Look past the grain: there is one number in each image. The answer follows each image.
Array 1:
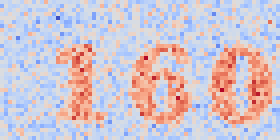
160
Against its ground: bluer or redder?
redder
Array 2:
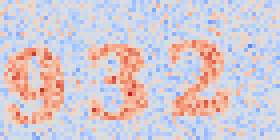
932
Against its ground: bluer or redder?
redder
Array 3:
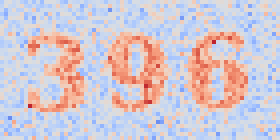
396
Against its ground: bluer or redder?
redder
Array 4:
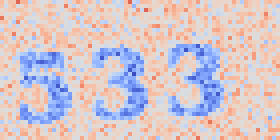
533
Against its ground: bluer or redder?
bluer
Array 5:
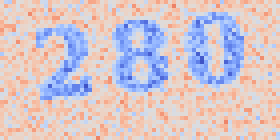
280
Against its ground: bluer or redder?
bluer
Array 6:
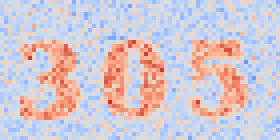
305
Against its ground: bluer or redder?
redder
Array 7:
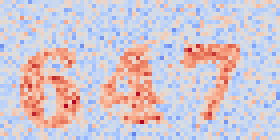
647
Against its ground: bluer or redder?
redder
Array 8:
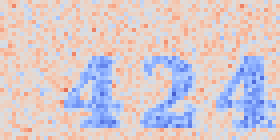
424
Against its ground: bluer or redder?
bluer
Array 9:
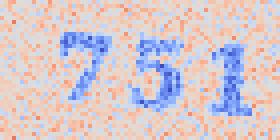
751
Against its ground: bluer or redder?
bluer
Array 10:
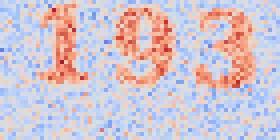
193
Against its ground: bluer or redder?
redder
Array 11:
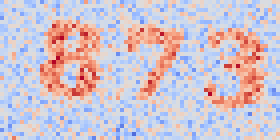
873
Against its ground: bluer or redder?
redder
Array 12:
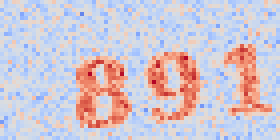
891
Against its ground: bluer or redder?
redder
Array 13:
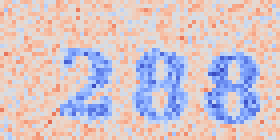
288
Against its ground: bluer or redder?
bluer
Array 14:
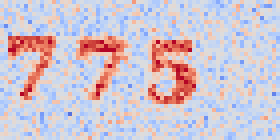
775
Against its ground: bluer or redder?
redder
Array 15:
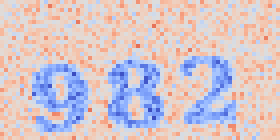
982
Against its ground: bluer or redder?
bluer
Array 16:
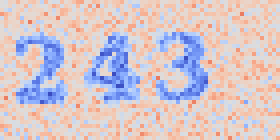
243
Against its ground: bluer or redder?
bluer
